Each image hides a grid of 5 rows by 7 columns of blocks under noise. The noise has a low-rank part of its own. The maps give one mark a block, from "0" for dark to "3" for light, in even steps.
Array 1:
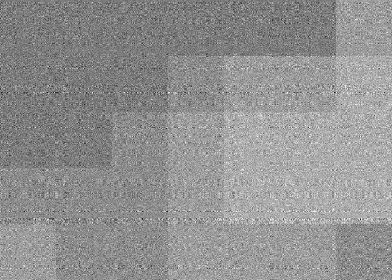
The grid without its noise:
0 0 0 0 0 0 2
0 0 0 1 2 2 3
0 0 1 2 3 3 3
1 1 1 2 3 3 3
2 1 1 2 2 2 1
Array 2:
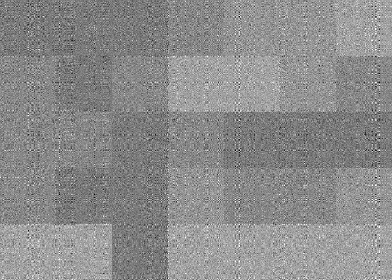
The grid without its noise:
0 0 0 1 2 2 3
1 0 1 3 3 2 1
1 1 0 1 0 0 0
1 0 0 2 1 1 2
3 3 0 3 3 3 3
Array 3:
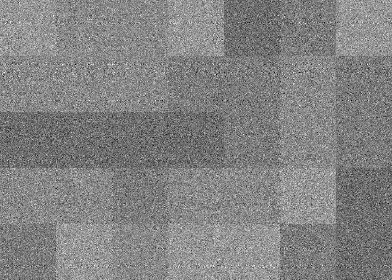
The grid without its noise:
3 2 2 3 0 1 3
2 2 2 1 1 2 1
0 0 0 0 1 2 1
2 2 1 2 2 3 0
1 3 2 3 3 1 0
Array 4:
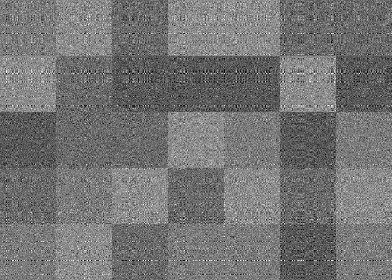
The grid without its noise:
2 3 1 3 3 1 1
3 1 0 0 0 3 0
0 1 1 3 2 0 2
1 2 3 1 3 1 3
2 3 1 2 2 0 2
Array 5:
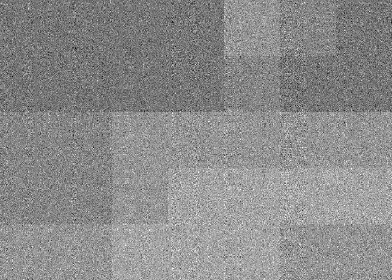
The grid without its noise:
0 0 0 0 2 1 0
0 0 0 0 1 0 0
1 1 2 2 2 2 2
1 1 2 3 3 3 3
2 2 3 3 3 2 2
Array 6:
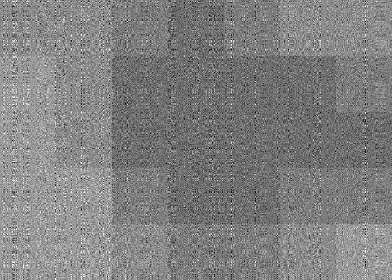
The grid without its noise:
2 2 1 0 1 2 2
3 2 0 0 0 0 1
3 2 0 0 0 0 0
3 3 1 0 0 1 1
3 3 2 1 1 2 3
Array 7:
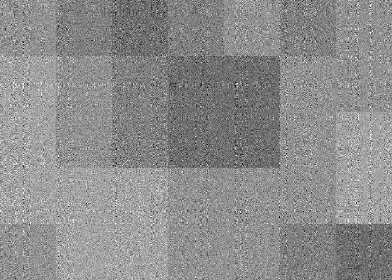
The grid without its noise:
2 1 0 1 2 1 2
3 2 1 0 0 2 2
3 2 1 0 0 2 3
3 3 3 2 2 2 3
2 3 3 2 2 1 0
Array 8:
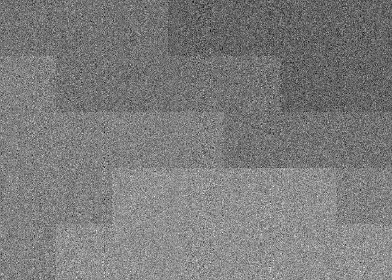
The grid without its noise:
1 1 1 0 0 0 0
2 1 1 1 1 0 0
2 2 2 2 1 1 1
2 2 3 3 3 3 2
2 3 3 3 3 3 3
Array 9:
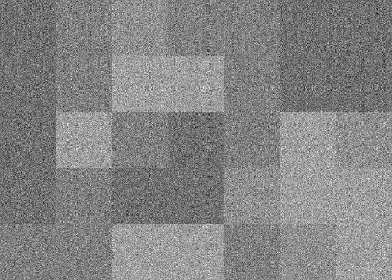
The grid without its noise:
0 1 2 1 1 0 0
0 1 3 3 1 0 0
0 3 1 0 1 3 2
0 1 0 0 2 3 3
1 1 3 3 1 2 3
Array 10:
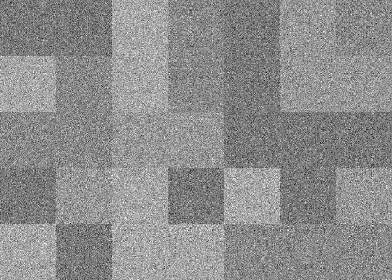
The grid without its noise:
0 0 3 1 0 2 1
3 1 3 1 0 2 2
1 1 2 2 0 0 0
0 2 3 0 3 0 2
3 0 3 3 1 1 1
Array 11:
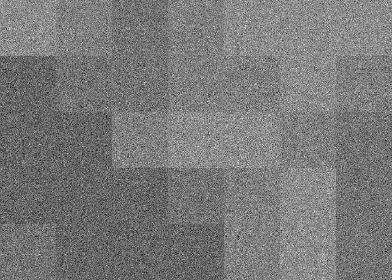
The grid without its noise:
3 2 1 2 3 3 3
0 1 1 2 2 3 2
0 0 2 3 3 2 1
0 0 0 1 2 3 1
1 0 0 0 2 3 1
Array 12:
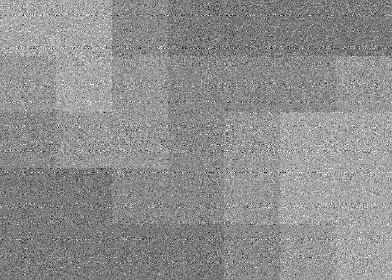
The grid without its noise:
3 3 1 0 0 0 0
2 3 2 1 1 1 2
1 2 2 1 2 3 3
0 0 1 1 2 3 3
0 0 0 0 1 2 3
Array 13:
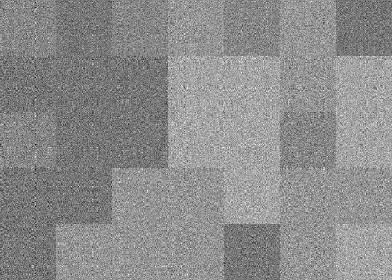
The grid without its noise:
1 0 1 2 1 2 0
0 0 0 3 3 2 3
1 0 0 3 3 1 3
0 0 2 2 3 2 2
0 2 2 2 0 2 3
